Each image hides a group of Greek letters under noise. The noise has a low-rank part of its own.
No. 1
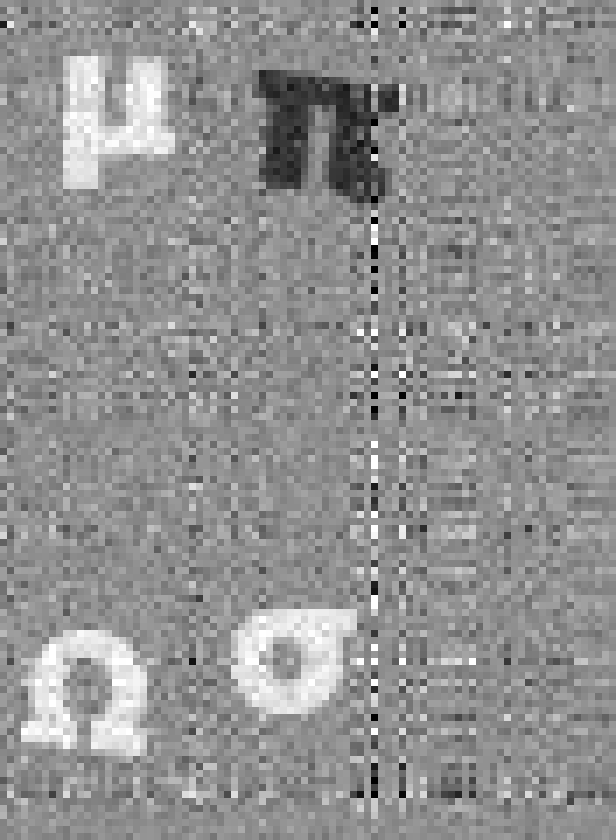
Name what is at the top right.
nothing
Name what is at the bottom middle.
sigma
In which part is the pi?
top middle
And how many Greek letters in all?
4
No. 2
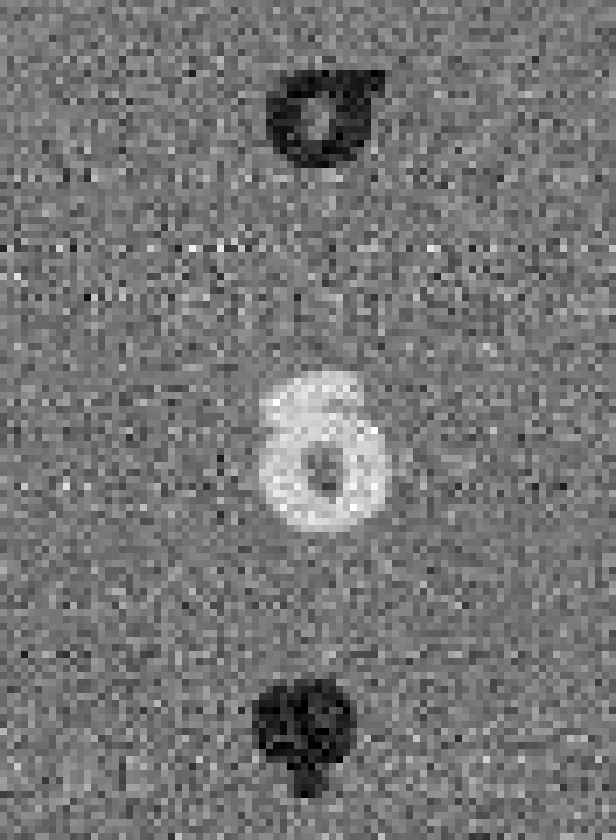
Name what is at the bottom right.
nothing
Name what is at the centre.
delta
